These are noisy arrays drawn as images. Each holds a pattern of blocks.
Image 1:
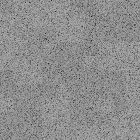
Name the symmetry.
mirrored about the diagonal from the top left
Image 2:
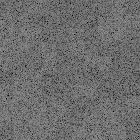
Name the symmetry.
mirrored about the diagonal from the bottom left
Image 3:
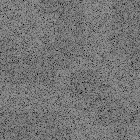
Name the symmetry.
mirrored about the diagonal from the top left
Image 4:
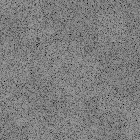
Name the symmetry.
mirrored about the diagonal from the bottom left
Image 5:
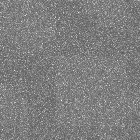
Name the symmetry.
mirrored about the diagonal from the top left
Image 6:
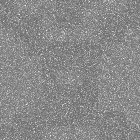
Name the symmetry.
left and right mirror each other
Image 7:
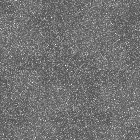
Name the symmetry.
the same after a half turn
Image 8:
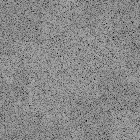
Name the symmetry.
mirrored about the diagonal from the top left
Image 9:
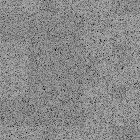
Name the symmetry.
top and bottom mirror each other
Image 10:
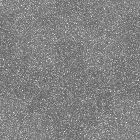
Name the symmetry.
left and right mirror each other
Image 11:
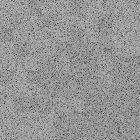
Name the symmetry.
mirrored about the diagonal from the top left
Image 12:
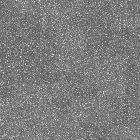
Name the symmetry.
no symmetry
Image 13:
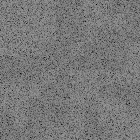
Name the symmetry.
mirrored about the diagonal from the top left
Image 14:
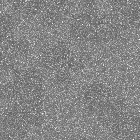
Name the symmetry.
mirrored about the diagonal from the top left
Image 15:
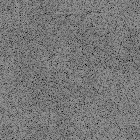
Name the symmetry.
mirrored about the diagonal from the top left
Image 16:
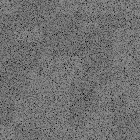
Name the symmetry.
no symmetry
